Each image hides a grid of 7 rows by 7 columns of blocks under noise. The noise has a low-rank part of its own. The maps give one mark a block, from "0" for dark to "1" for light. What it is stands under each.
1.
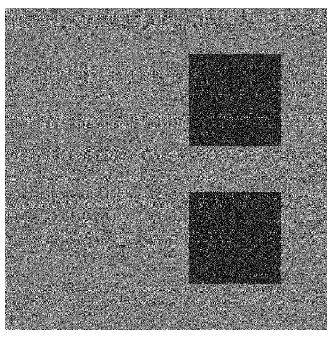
1111111
1111001
1111001
1111111
1111001
1111001
1111111
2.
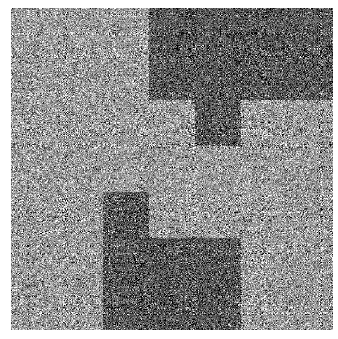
1110000
1110000
1111011
1111111
1101111
1100011
1100011
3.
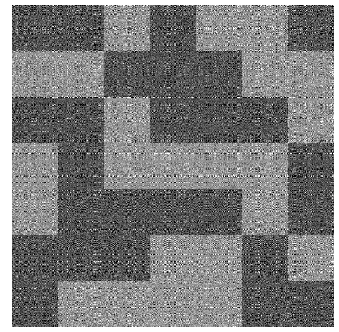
0010110
1100011
0010001
1011110
1000010
0001101
0111100
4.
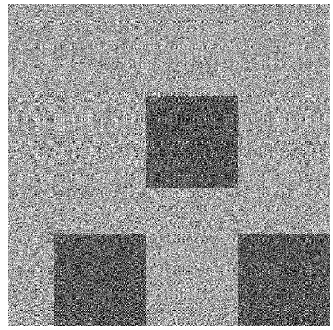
1111111
1111111
1110011
1110011
1111111
1001100
1001100
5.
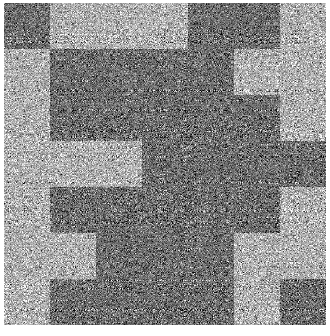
0111001
1000011
1000001
1110000
1000001
1100011
1000010
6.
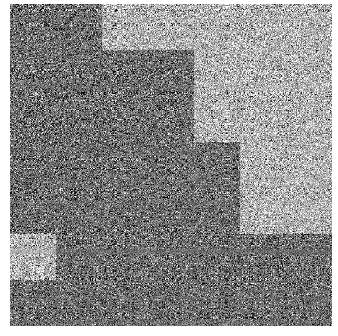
0011111
0000111
0000111
0000011
0000011
1000000
0000000
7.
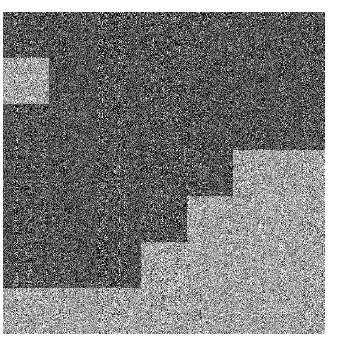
0000000
1000000
0000000
0000011
0000111
0001111
1111111
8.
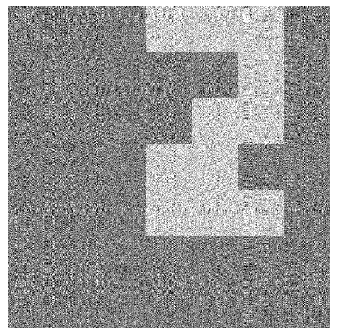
0001110
0000010
0000110
0001100
0001110
0000000
0000000
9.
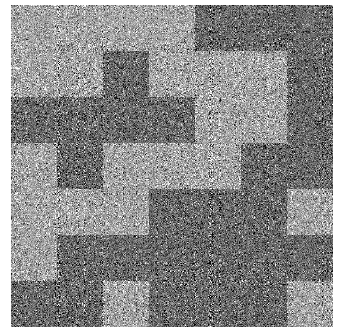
1111000
1101110
0000110
1011100
1110001
1000000
0010001
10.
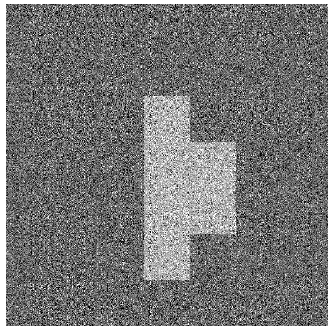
0000000
0000000
0001000
0001100
0001100
0001000
0000000
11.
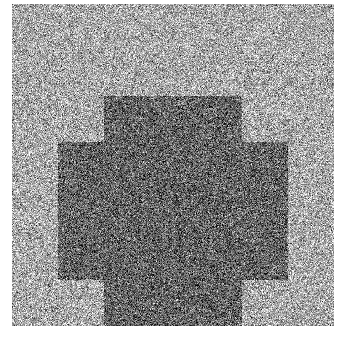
1111111
1111111
1100011
1000001
1000001
1000001
1100011
